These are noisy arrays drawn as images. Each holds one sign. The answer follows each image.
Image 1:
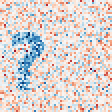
question mark
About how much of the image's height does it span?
half
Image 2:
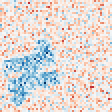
not-equal sign
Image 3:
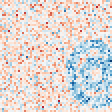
at sign
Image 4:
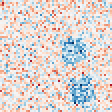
colon
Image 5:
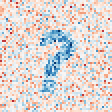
question mark
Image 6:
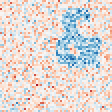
ampersand
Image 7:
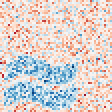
approximately sign
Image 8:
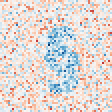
section sign
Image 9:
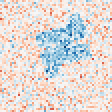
not-equal sign
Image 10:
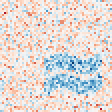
approximately sign
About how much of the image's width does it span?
half
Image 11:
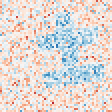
plus-minus sign
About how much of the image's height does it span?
two thirds
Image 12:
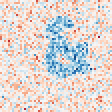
ampersand
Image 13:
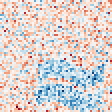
approximately sign
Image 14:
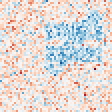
not-equal sign
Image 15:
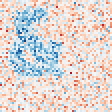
ampersand
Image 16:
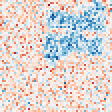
not-equal sign
